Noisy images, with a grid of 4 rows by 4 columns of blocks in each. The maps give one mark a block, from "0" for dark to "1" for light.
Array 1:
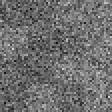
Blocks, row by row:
0 0 1 1
1 0 0 1
0 0 1 1
0 1 0 1
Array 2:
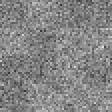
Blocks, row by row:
0 1 0 0
1 0 1 1
0 0 1 0
0 1 1 1
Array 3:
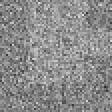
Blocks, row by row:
0 1 1 0
0 1 1 1
0 1 1 0
0 0 0 0
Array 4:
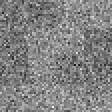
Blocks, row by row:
0 0 1 1
0 1 1 0
0 1 0 0
1 1 1 1
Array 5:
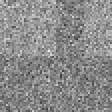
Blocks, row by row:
1 1 0 1
1 1 0 1
0 0 0 0
0 0 0 0
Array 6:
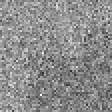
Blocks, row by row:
1 1 1 1
1 1 1 0
1 0 0 0
1 0 0 0
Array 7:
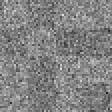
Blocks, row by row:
1 0 1 1
0 1 0 0
1 0 1 1
1 0 1 0
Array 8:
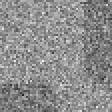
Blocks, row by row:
1 1 1 0
1 1 1 0
1 1 1 0
0 0 1 1
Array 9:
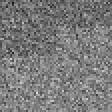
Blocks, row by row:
0 0 0 0
0 0 1 1
1 1 1 1
1 1 1 1
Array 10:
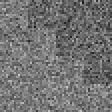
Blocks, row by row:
1 0 0 0
1 1 0 0
1 1 1 0
1 1 1 1
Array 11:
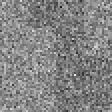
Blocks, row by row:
1 0 0 1
1 1 0 1
1 1 0 0
1 1 0 0
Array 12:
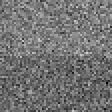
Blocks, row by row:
1 1 1 1
1 1 1 1
0 0 0 0
0 0 0 0
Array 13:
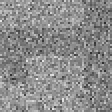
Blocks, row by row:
1 1 1 0
0 0 0 0
0 1 1 0
1 1 1 0
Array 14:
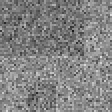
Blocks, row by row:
0 0 0 1
0 0 0 1
1 1 1 1
1 0 1 1
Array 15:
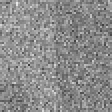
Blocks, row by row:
1 1 0 0
1 1 0 0
1 1 0 0
0 1 0 0
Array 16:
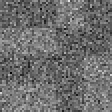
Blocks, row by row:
0 0 1 0
1 1 0 0
0 0 0 1
1 1 0 1
